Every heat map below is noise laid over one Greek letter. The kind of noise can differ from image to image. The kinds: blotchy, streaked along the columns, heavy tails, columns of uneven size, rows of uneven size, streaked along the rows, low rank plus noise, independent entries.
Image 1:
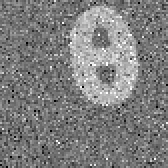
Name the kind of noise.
heavy tails
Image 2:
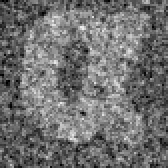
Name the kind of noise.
blotchy
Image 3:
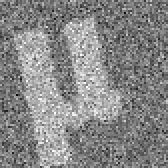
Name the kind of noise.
independent entries
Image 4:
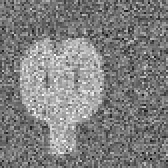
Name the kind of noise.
low rank plus noise
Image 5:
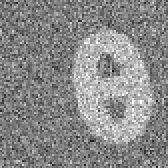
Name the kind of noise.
low rank plus noise
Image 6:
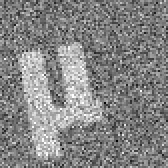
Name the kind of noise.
independent entries
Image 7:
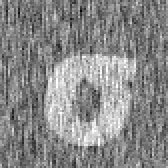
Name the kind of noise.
streaked along the columns
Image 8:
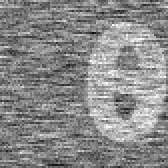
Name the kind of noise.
streaked along the rows
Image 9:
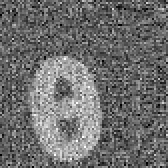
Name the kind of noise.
low rank plus noise
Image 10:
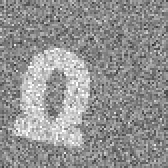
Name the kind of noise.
independent entries
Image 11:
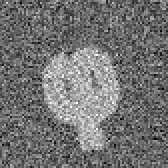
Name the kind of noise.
low rank plus noise
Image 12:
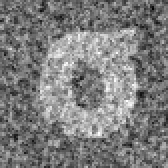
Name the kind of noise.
blotchy
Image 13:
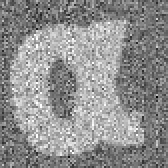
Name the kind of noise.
columns of uneven size
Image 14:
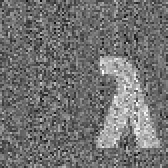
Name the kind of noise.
columns of uneven size
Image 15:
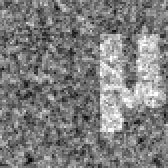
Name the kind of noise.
blotchy
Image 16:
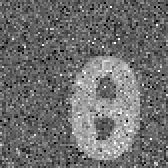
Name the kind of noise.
heavy tails
